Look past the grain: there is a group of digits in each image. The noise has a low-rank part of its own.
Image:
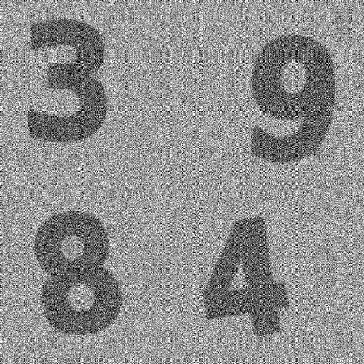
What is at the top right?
9
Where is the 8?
bottom left
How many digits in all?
4
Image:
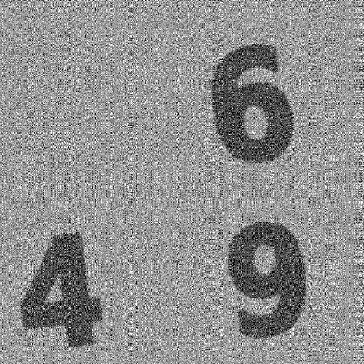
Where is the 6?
top right
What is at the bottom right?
9
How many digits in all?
3
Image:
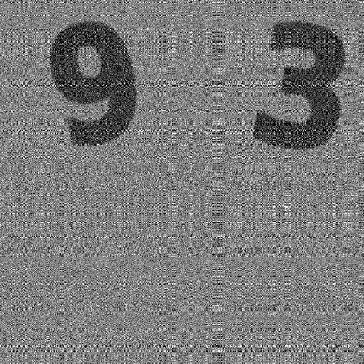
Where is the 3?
top right
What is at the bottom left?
nothing
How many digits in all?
2
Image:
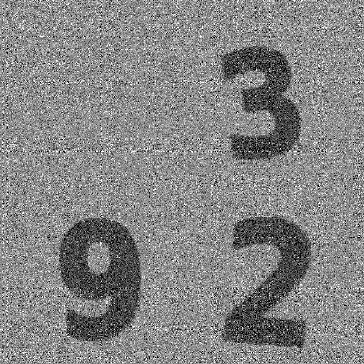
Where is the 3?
top right
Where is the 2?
bottom right
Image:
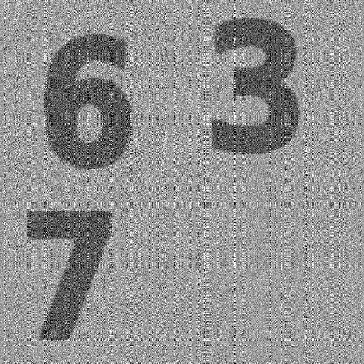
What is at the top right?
3
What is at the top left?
6
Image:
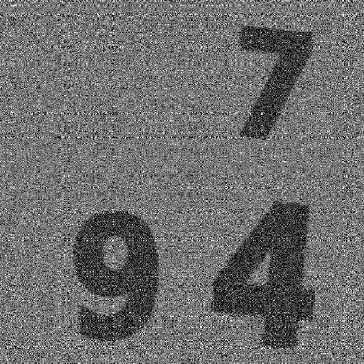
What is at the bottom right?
4
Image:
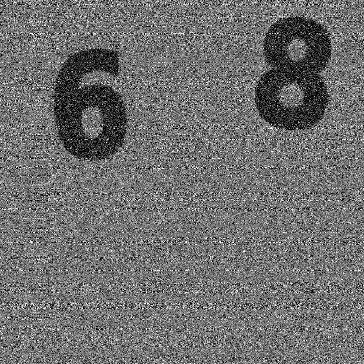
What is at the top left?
6
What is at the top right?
8
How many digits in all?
2
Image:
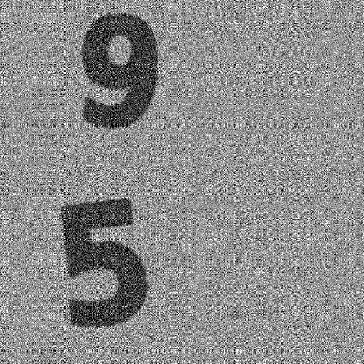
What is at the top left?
9
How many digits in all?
2
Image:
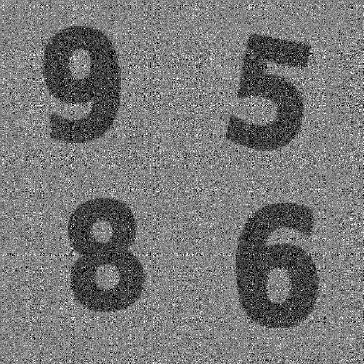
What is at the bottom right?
6
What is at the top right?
5
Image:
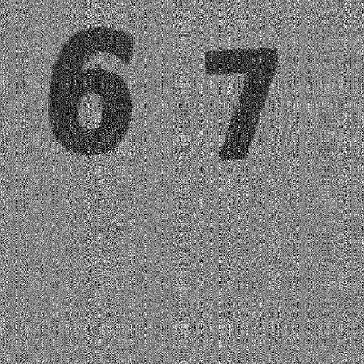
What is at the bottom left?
nothing
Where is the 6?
top left
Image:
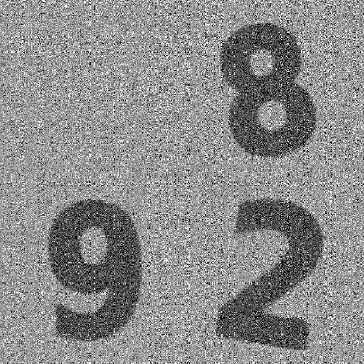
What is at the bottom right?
2
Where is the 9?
bottom left
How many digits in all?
3
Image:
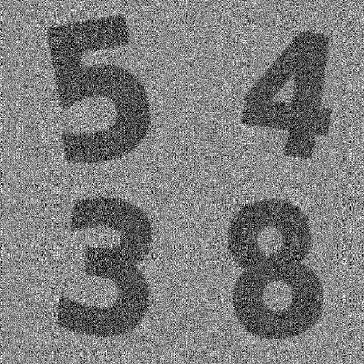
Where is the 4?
top right
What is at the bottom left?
3
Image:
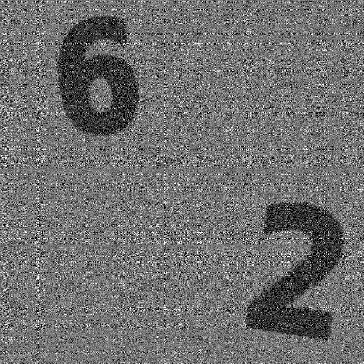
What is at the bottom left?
nothing
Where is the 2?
bottom right
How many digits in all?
2
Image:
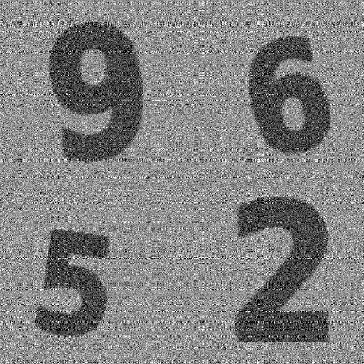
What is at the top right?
6
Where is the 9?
top left
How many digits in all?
4
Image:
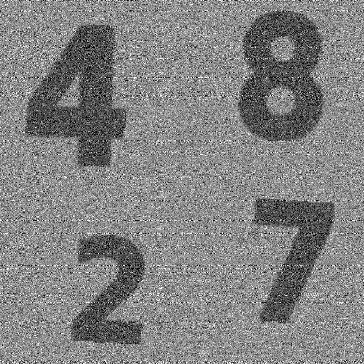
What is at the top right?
8
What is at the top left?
4
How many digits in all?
4
